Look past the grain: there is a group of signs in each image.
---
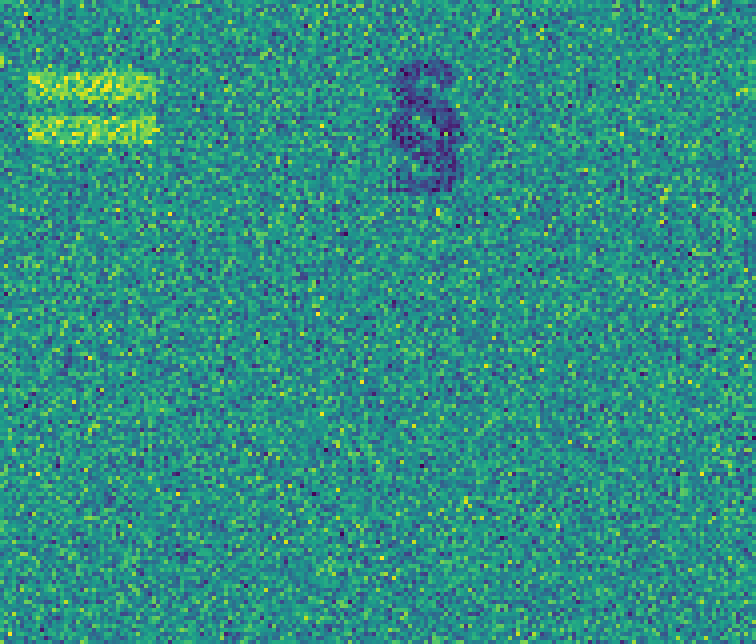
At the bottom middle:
nothing
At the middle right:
nothing
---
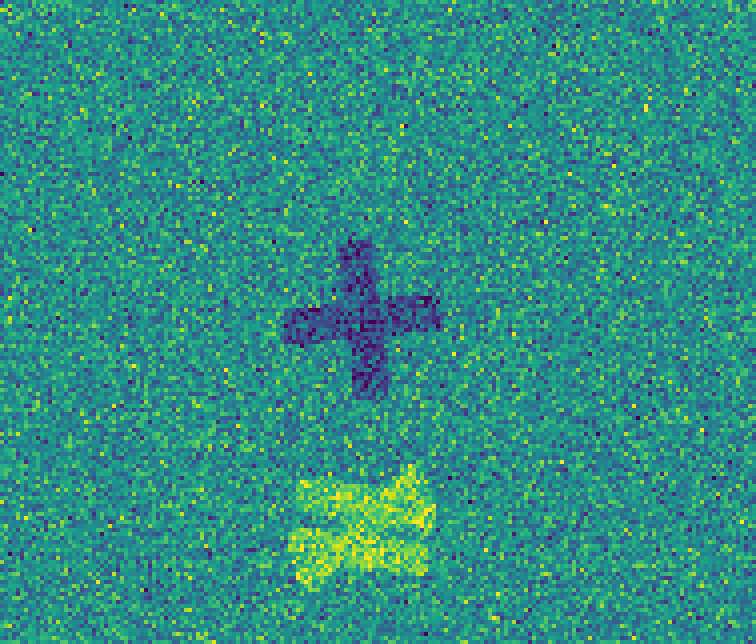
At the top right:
nothing
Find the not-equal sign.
bottom middle
